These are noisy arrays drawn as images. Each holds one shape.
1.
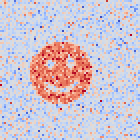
smiling face
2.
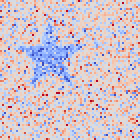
star
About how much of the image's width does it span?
half
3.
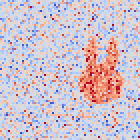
rabbit's head
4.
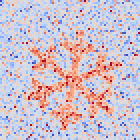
snowflake
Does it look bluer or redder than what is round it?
redder
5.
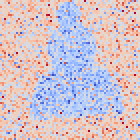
chess pawn
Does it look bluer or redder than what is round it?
bluer
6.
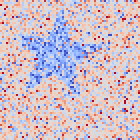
star
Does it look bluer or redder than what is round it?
bluer
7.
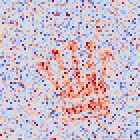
chess queen
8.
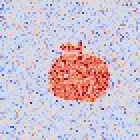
apple
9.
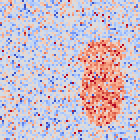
footprint
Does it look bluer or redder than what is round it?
redder
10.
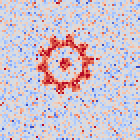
gear
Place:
centre
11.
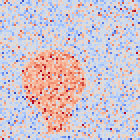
light bulb
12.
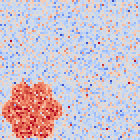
flower
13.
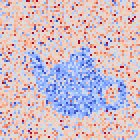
teapot
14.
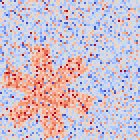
asterisk
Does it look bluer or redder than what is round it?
redder
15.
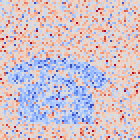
telephone
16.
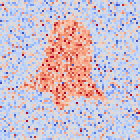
bell
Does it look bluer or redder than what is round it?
redder
